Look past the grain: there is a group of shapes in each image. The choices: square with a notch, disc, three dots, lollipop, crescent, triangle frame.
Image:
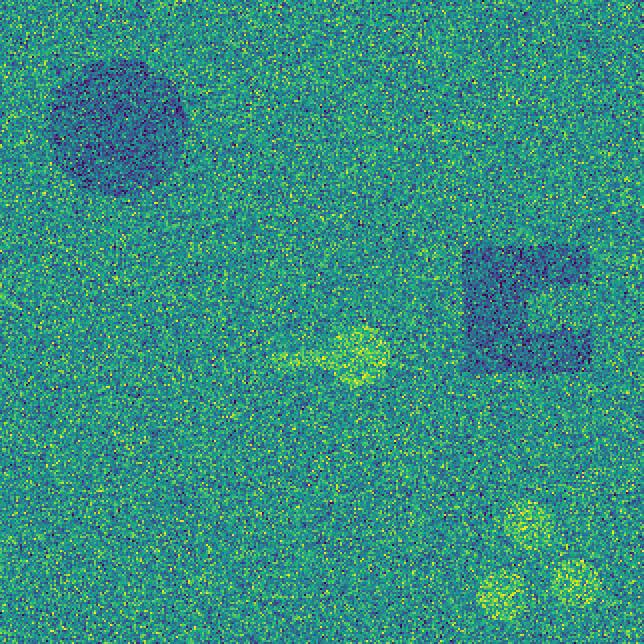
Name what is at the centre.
lollipop
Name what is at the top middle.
nothing
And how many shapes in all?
4
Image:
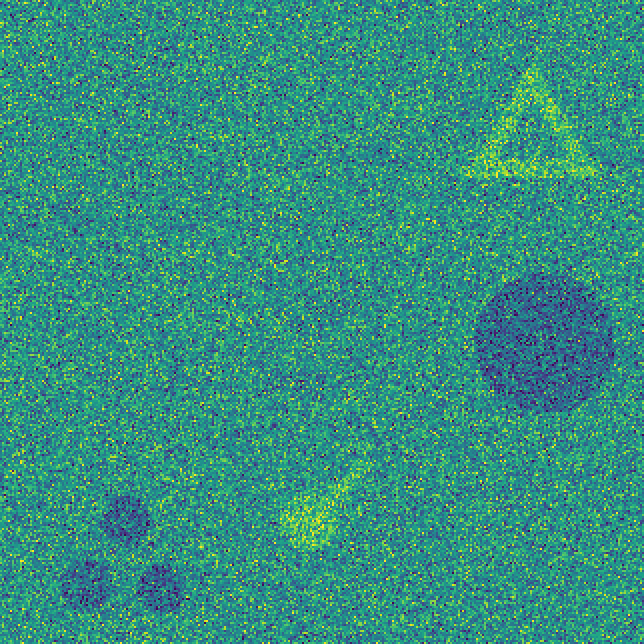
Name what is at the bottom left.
three dots
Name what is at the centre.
nothing
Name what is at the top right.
triangle frame
